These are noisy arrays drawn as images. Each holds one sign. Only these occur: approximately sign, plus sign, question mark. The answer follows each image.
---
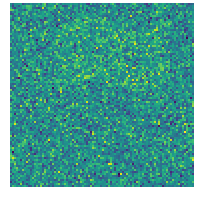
approximately sign
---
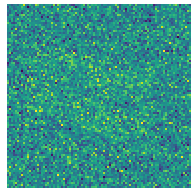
approximately sign
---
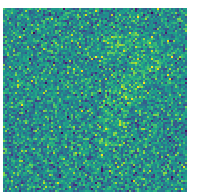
question mark
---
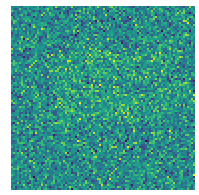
approximately sign
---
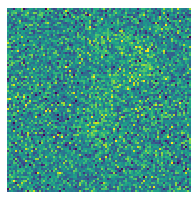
question mark
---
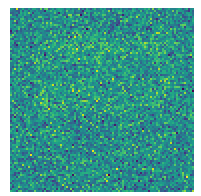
approximately sign
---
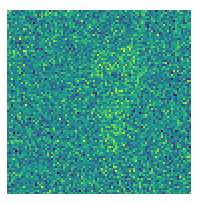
question mark
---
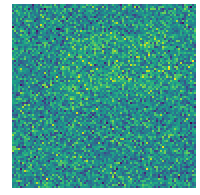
approximately sign
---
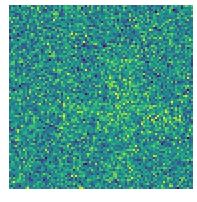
plus sign
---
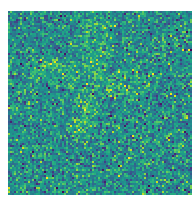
plus sign
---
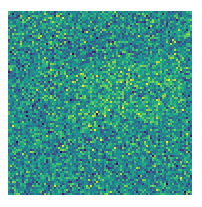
approximately sign
